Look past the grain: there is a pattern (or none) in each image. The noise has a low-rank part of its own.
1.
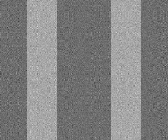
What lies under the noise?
vertical stripes
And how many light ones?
2
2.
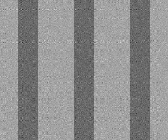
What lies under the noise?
vertical stripes
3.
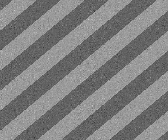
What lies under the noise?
diagonal stripes
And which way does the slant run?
bottom left to top right
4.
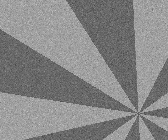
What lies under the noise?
spokes from one point
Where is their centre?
bottom right
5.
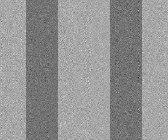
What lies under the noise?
vertical stripes
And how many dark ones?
2
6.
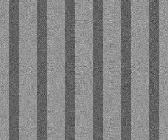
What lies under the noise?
vertical stripes
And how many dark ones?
6
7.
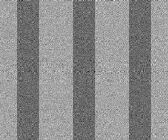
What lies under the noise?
vertical stripes
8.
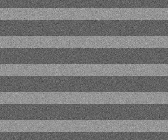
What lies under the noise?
horizontal stripes
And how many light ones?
5
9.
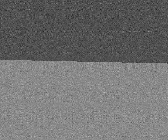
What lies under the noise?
a sharp edge
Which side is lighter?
bottom
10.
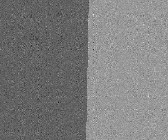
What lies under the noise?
a sharp edge
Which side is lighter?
right
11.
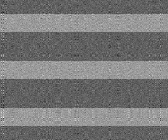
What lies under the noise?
horizontal stripes
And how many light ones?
3
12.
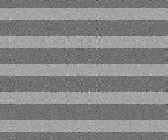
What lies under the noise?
horizontal stripes
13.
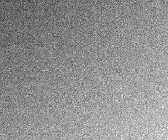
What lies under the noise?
a smooth slope
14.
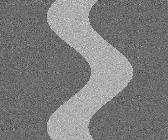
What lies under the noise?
a wavy band
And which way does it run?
top to bottom
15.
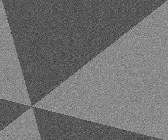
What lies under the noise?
spokes from one point
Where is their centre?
bottom left
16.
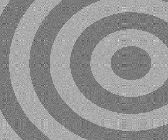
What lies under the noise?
rings round one point
